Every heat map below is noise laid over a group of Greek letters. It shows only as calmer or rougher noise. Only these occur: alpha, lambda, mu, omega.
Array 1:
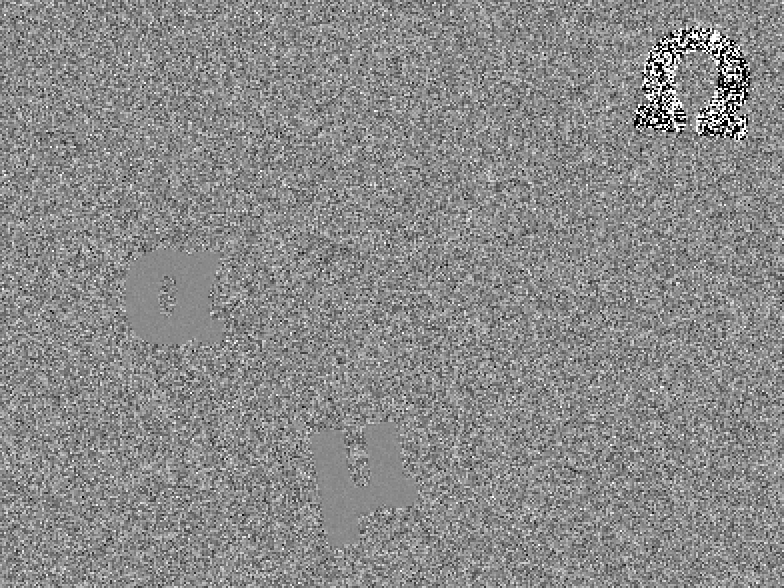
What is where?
top right: rough omega; middle left: calm alpha; bottom middle: calm mu
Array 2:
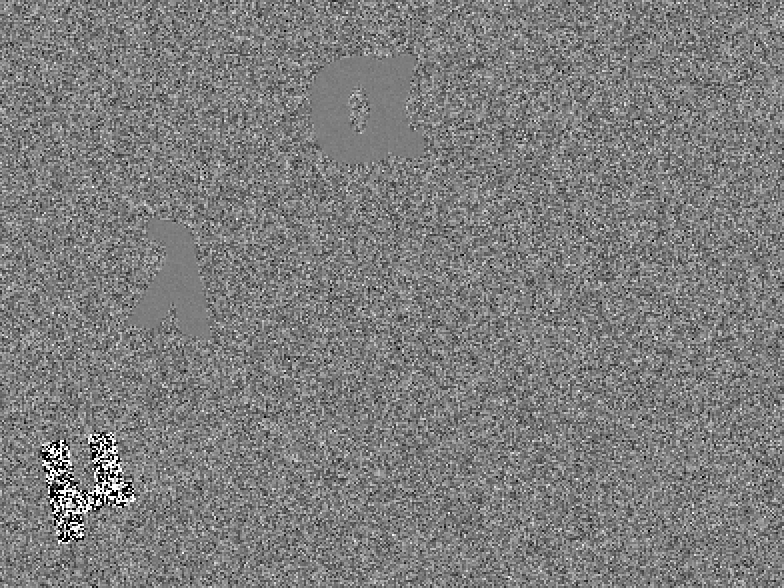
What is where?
top middle: calm alpha; middle left: calm lambda; bottom left: rough mu
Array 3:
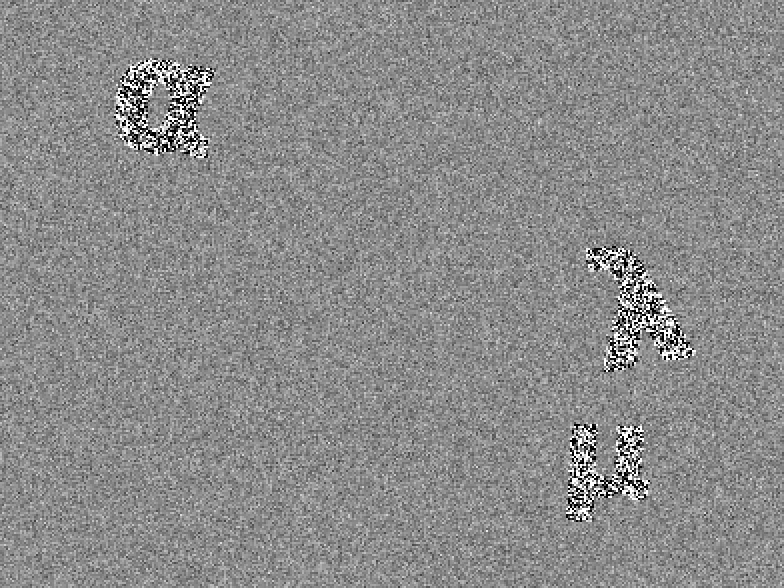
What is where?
top left: rough alpha; middle right: rough lambda; bottom right: rough mu
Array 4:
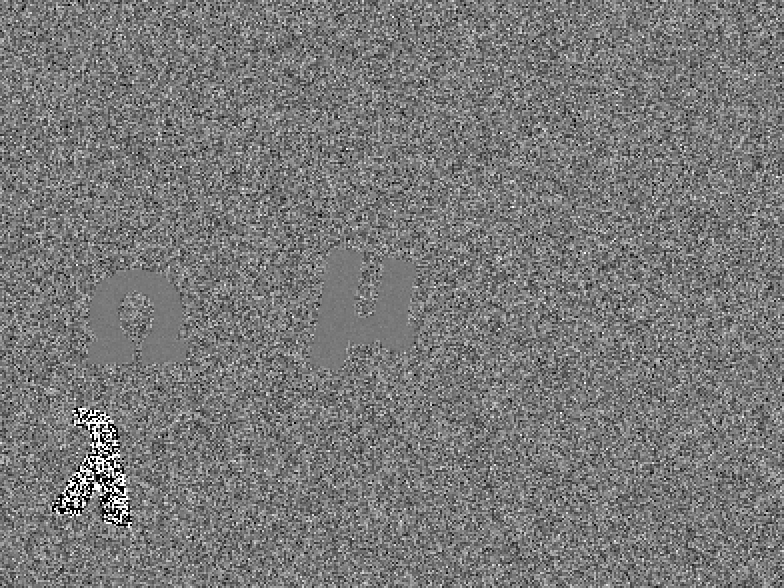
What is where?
middle left: calm omega; centre: calm mu; bottom left: rough lambda
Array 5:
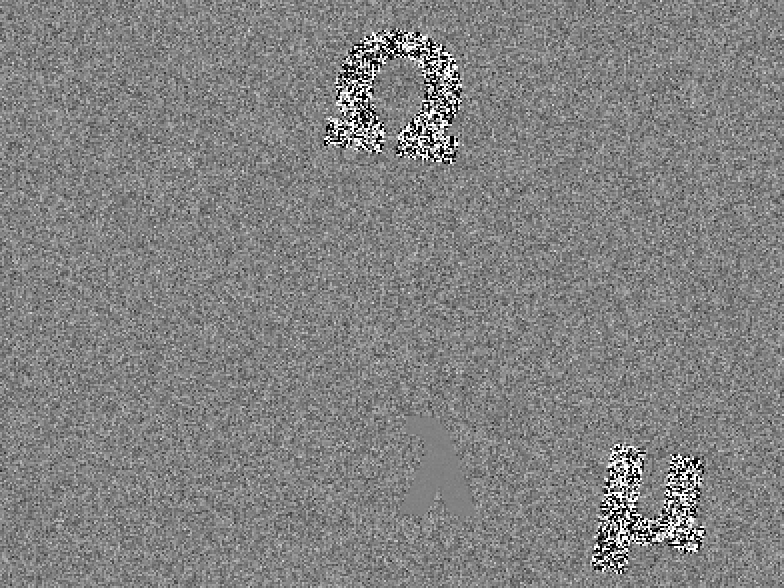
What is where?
top middle: rough omega; bottom middle: calm lambda; bottom right: rough mu
